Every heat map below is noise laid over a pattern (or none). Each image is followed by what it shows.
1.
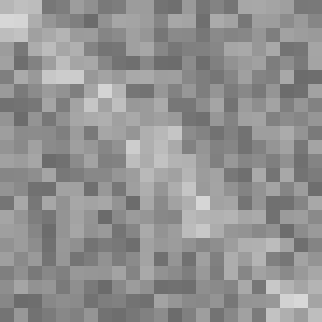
blocks along the diagonal
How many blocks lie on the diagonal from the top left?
7
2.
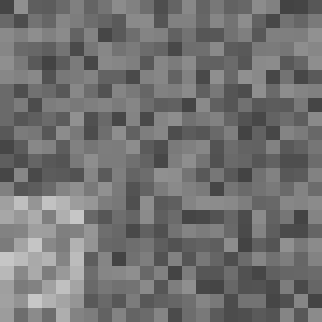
one block
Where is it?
bottom left
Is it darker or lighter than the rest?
lighter
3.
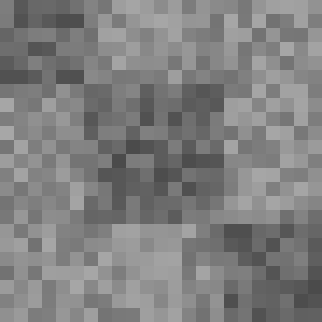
blocks along the diagonal
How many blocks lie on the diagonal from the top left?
3
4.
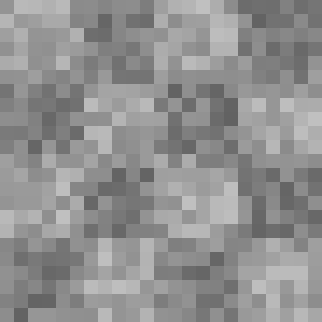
a checkerboard
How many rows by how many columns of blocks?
4 by 4
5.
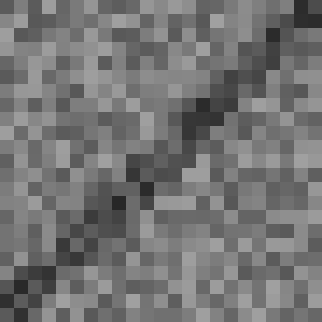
a diagonal band
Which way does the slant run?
bottom left to top right
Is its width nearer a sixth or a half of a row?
a sixth
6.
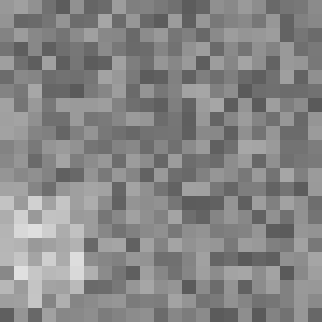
one block
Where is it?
bottom left
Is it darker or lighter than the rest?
lighter
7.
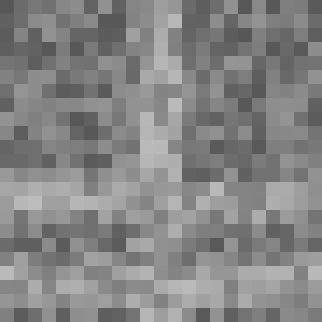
bands of rows crossing bands of columns
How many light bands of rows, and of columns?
2 and 1
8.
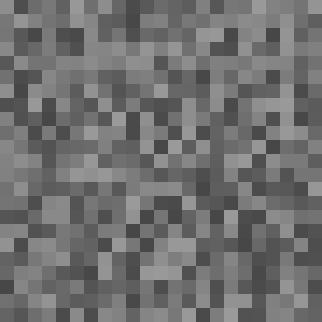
only noise
